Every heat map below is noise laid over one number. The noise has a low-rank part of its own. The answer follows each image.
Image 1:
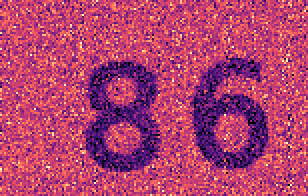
86
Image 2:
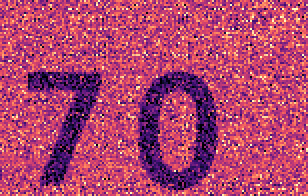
70
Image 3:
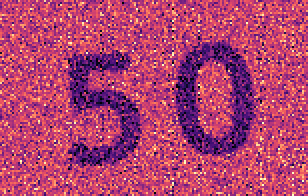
50
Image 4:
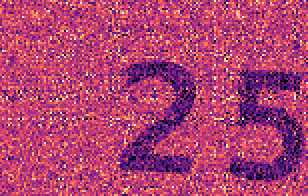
25
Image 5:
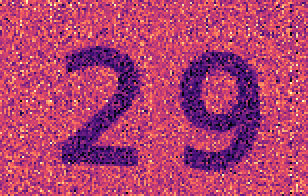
29
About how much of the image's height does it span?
two thirds
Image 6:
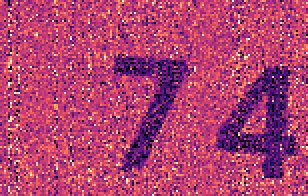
74
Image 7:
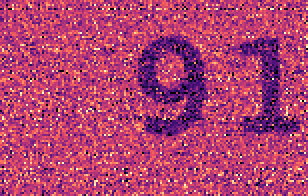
91
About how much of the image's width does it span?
half
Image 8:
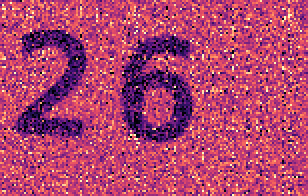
26
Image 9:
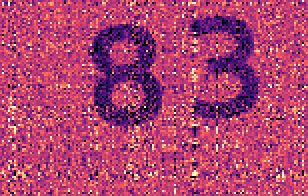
83
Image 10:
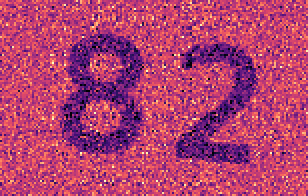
82
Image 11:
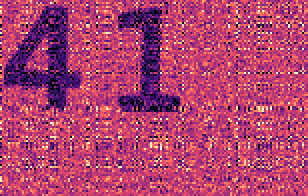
41
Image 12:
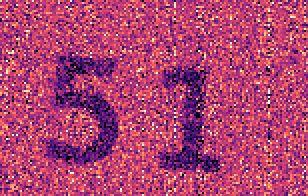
51
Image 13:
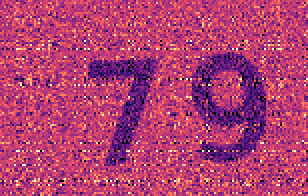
79
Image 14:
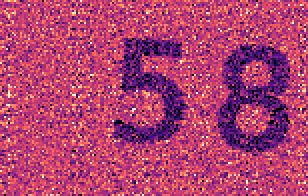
58
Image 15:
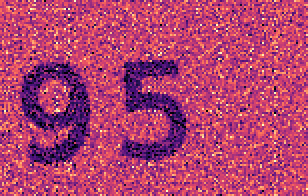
95
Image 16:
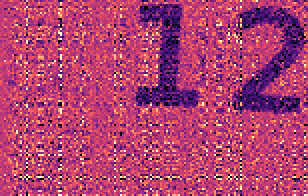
12
